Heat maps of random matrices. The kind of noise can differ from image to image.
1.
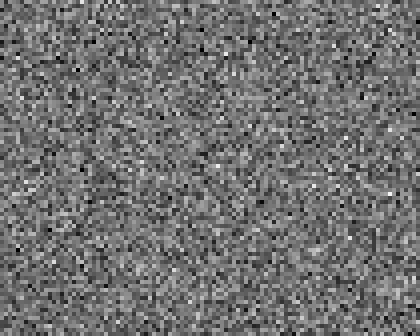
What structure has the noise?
independent entries
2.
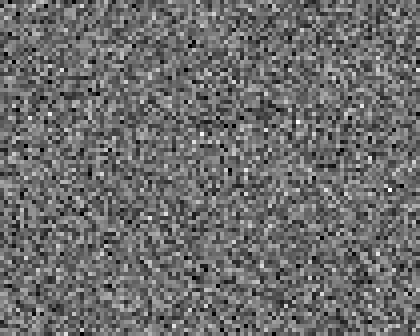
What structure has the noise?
independent entries
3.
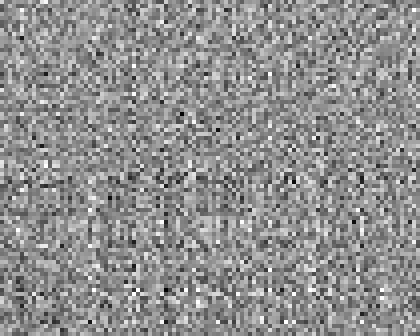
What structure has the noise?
low rank plus noise
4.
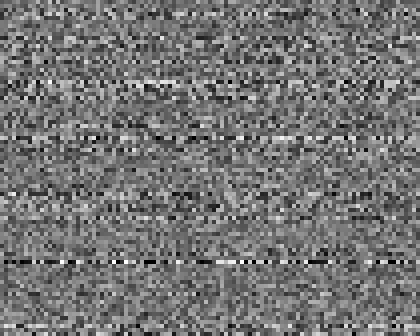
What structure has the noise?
rows of uneven size
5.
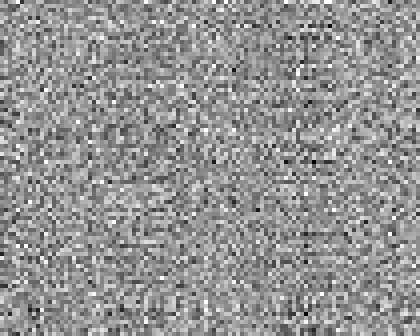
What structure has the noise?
low rank plus noise
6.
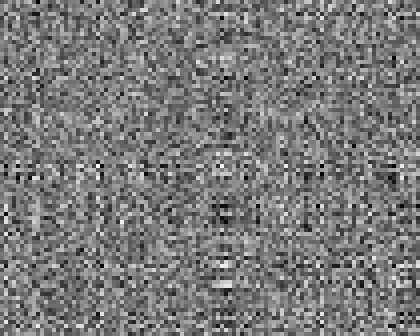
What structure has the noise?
low rank plus noise
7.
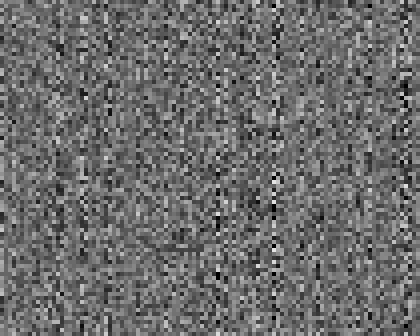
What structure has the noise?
columns of uneven size
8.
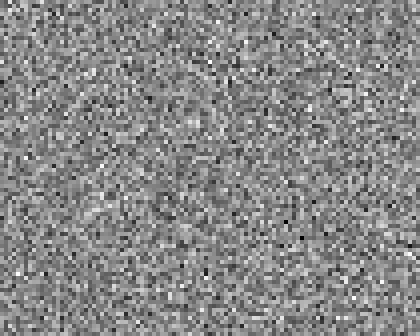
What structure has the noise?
independent entries
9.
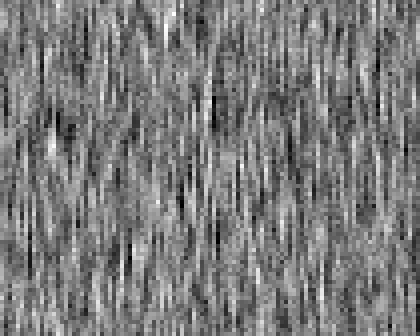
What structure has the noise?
streaked along the columns
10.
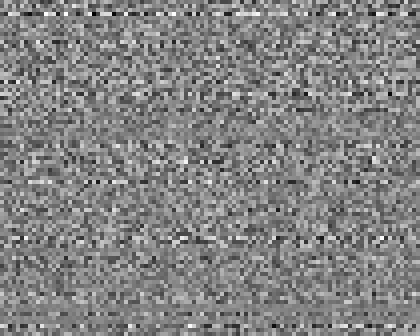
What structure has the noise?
rows of uneven size
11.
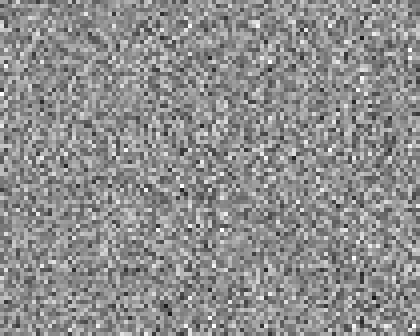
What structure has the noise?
low rank plus noise
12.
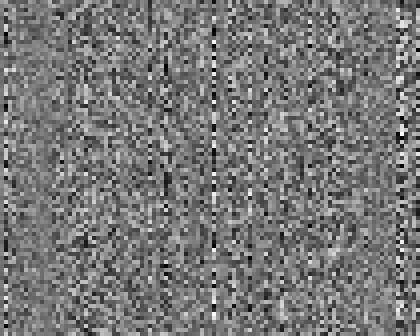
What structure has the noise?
columns of uneven size
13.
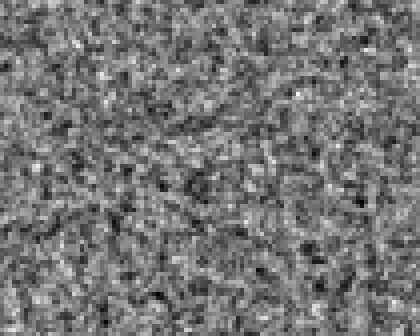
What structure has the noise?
blotchy
